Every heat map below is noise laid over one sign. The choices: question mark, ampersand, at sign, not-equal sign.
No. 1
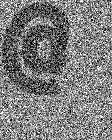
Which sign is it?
at sign
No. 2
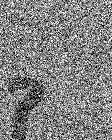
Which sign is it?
question mark
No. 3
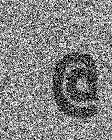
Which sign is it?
at sign
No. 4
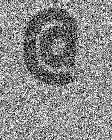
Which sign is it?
at sign
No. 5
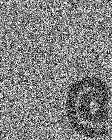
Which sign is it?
at sign
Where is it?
bottom right
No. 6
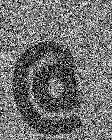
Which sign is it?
at sign
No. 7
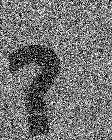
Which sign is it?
question mark
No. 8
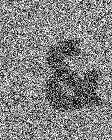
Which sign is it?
ampersand
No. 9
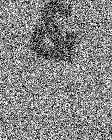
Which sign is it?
ampersand
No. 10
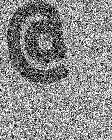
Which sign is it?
at sign
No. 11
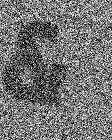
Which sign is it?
ampersand
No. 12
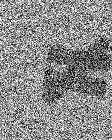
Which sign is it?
not-equal sign
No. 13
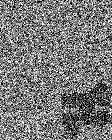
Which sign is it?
not-equal sign
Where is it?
bottom right
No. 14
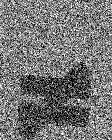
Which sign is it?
not-equal sign
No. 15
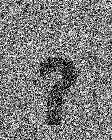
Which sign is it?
question mark
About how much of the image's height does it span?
half
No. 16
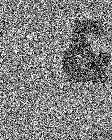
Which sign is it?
ampersand
